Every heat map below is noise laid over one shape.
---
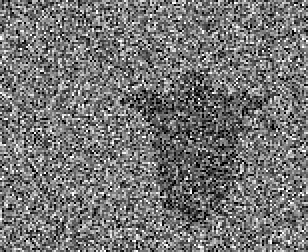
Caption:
dark bell
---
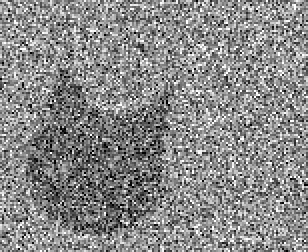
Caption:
dark cat's head
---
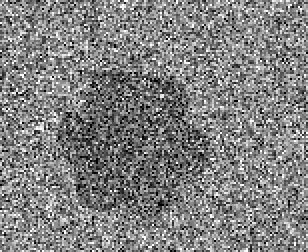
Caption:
dark flower
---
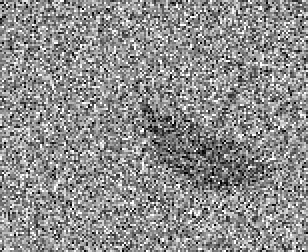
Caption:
dark umbrella
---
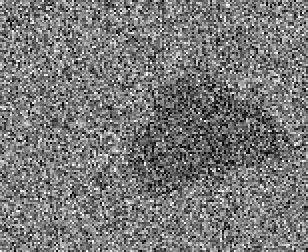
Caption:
dark cloud
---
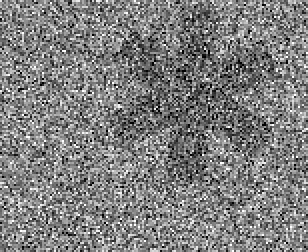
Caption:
dark asterisk
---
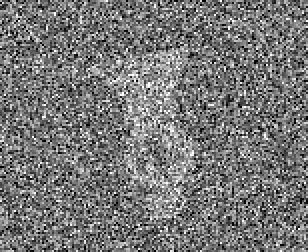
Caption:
light chess bishop
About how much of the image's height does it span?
two thirds
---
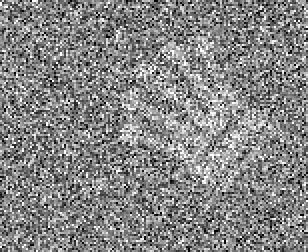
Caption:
light chess queen
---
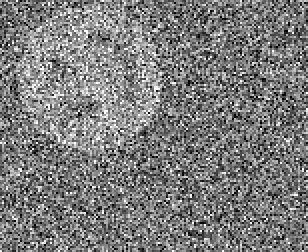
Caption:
light smiling face
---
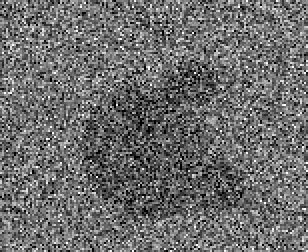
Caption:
dark bear's head
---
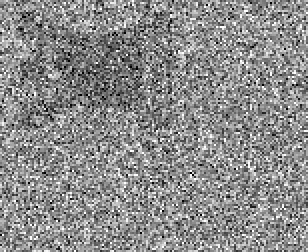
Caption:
dark chess rook
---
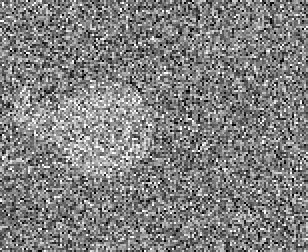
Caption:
light pear
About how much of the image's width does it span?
half
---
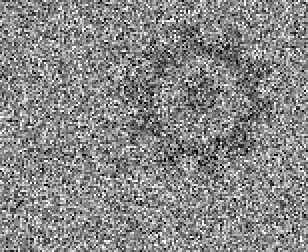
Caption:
dark gear
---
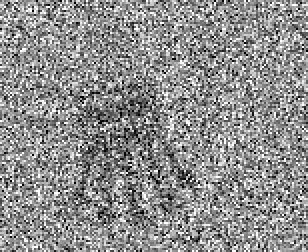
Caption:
dark chess queen
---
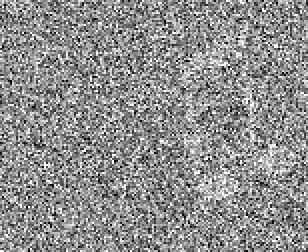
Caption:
light pair of musical notes
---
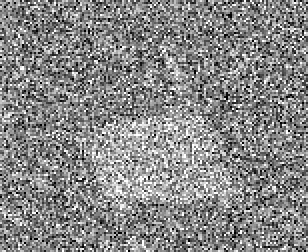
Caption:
light flag
